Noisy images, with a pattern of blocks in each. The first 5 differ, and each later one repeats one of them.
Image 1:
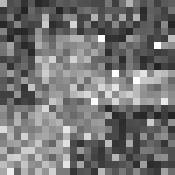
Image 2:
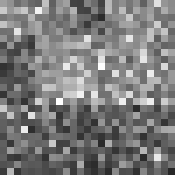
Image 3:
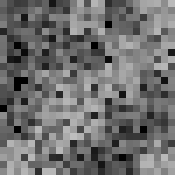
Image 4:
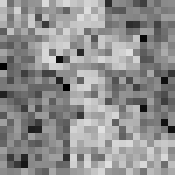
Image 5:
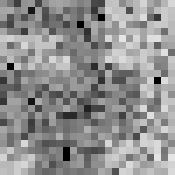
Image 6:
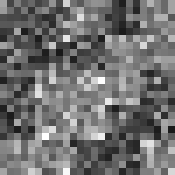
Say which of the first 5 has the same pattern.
3
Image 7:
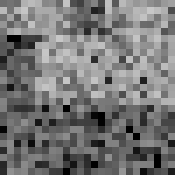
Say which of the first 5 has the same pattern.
2
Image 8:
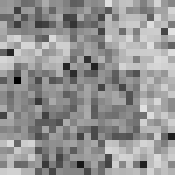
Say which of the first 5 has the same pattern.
5
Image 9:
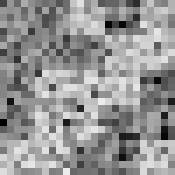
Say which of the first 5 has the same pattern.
3
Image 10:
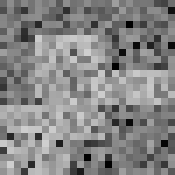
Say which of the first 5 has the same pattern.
1
